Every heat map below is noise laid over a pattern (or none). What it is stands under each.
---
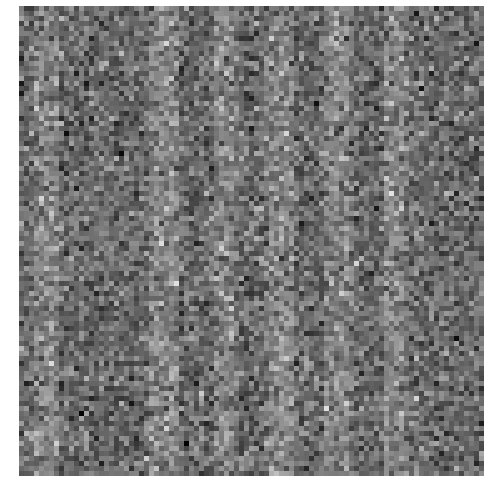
bands of columns
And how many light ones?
6
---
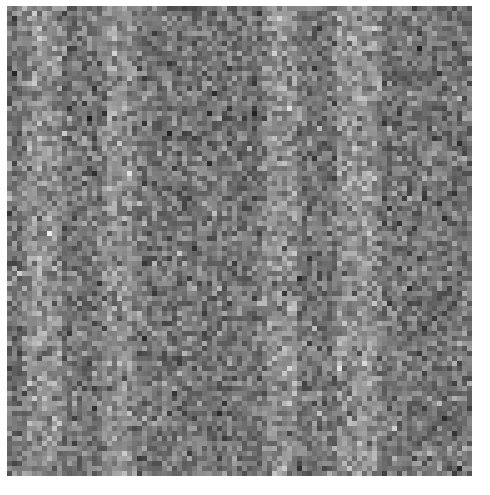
bands of columns
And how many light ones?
4
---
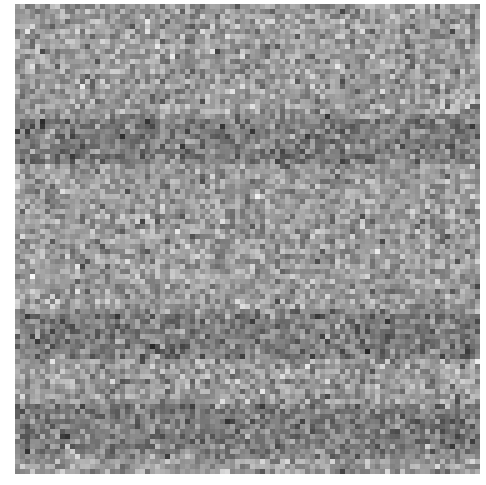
bands of rows
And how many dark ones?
3
